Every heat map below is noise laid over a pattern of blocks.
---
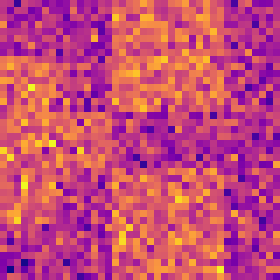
top and bottom mirror each other
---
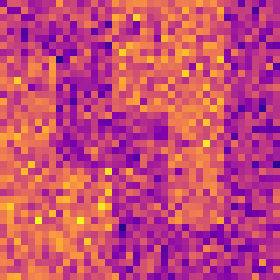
no symmetry
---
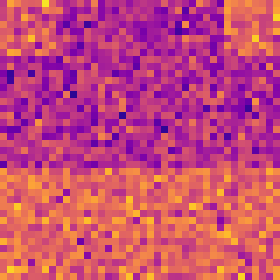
left and right mirror each other
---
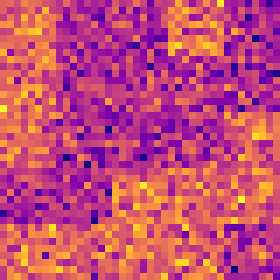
no symmetry
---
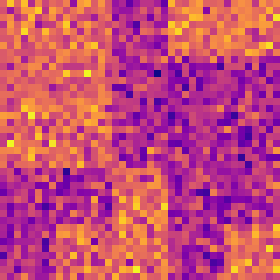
no symmetry
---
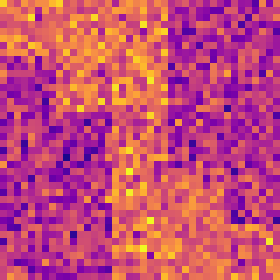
the same after a half turn
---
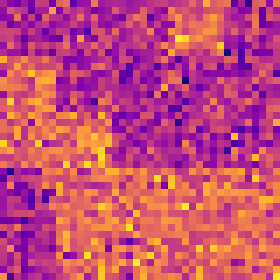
no symmetry
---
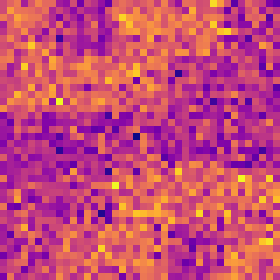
the same after a half turn
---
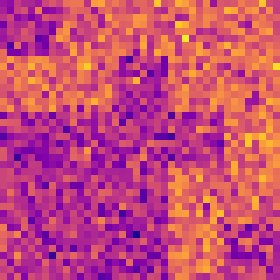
mirrored about the diagonal from the bottom left
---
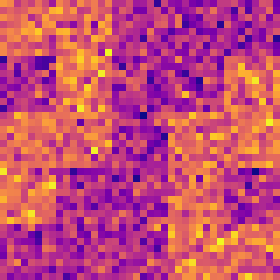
the same after a half turn
